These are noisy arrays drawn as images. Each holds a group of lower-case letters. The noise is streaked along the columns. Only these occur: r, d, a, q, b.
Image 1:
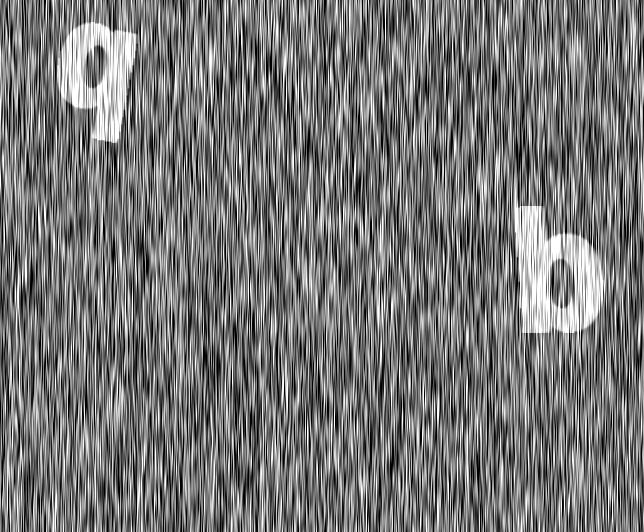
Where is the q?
top left
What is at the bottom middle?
nothing
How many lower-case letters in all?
2
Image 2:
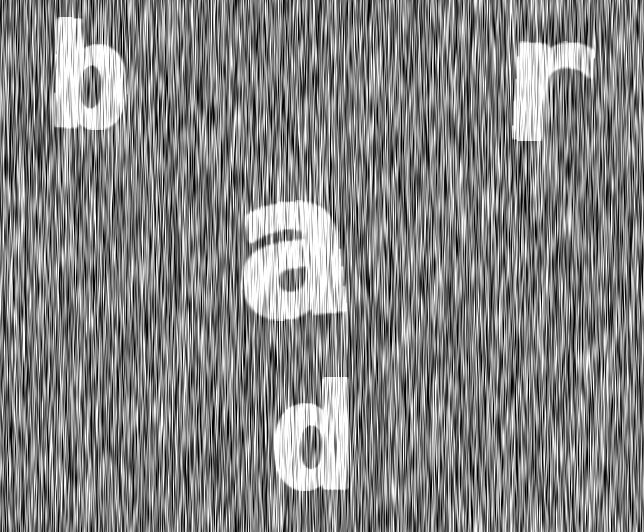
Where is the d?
bottom middle
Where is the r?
top right
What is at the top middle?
nothing
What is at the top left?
b
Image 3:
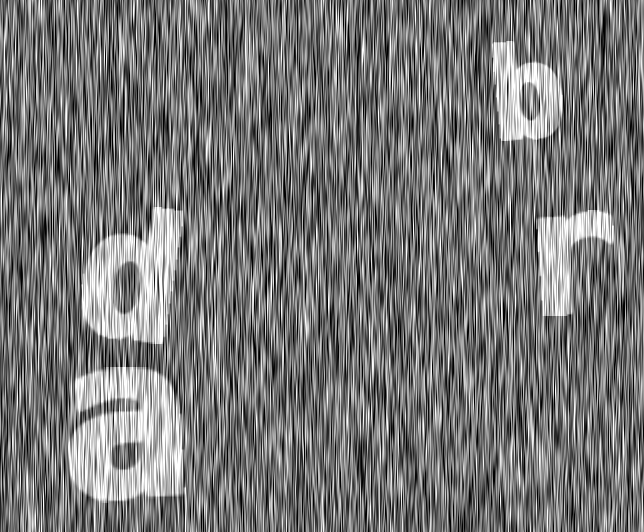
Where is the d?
middle left
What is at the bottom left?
a
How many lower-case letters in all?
4
